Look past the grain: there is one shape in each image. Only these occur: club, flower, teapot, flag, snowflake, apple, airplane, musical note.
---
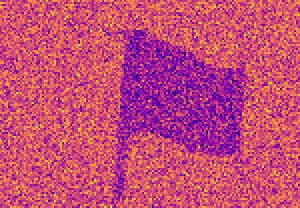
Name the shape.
flag
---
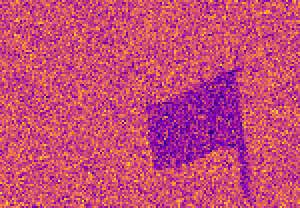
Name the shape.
flag
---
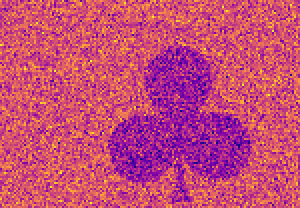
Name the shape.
club
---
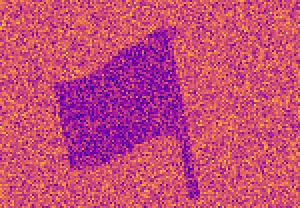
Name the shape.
flag
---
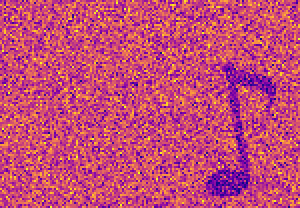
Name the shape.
musical note
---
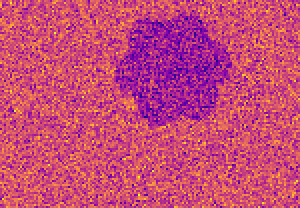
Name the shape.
flower
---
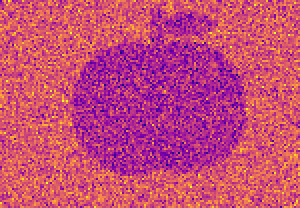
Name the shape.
apple
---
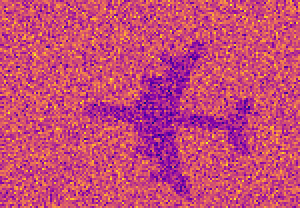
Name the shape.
airplane
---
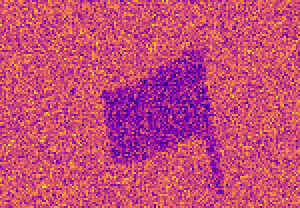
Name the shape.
flag
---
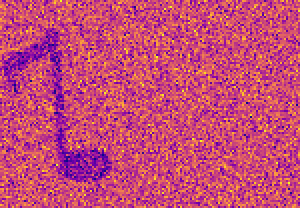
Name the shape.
musical note
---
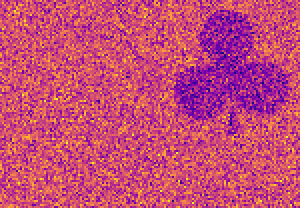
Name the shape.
club
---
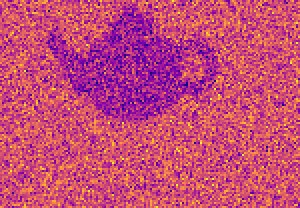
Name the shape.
teapot
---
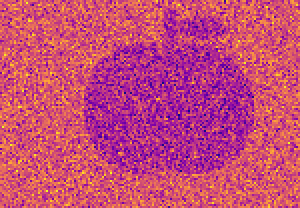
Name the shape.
apple
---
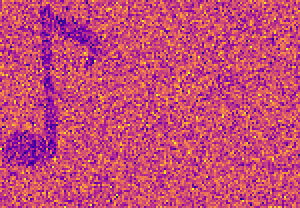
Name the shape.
musical note
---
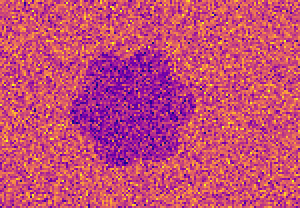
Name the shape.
flower
